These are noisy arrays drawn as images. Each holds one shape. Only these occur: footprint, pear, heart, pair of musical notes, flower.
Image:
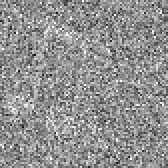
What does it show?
light pair of musical notes
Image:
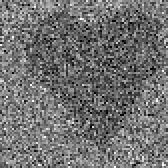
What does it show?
dark heart
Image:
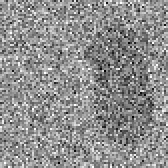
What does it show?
dark footprint
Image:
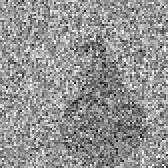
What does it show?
dark pear
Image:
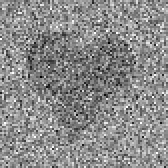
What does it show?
dark heart
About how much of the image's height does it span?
two thirds
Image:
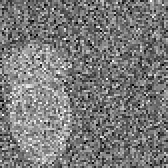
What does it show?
light footprint
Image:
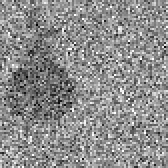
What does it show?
dark pear
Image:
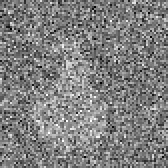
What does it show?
light pear
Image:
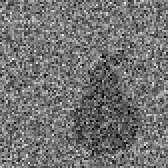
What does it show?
dark pear
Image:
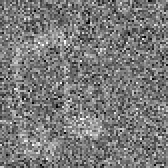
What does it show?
light pair of musical notes
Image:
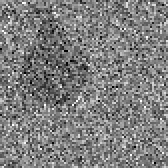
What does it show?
dark pear
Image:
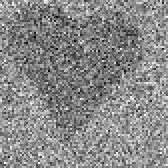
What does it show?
dark heart
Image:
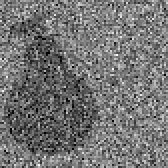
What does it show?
dark pear
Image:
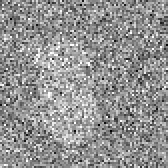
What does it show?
light footprint
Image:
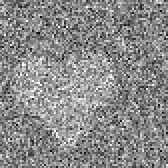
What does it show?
light heart
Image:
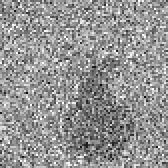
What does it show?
dark pear
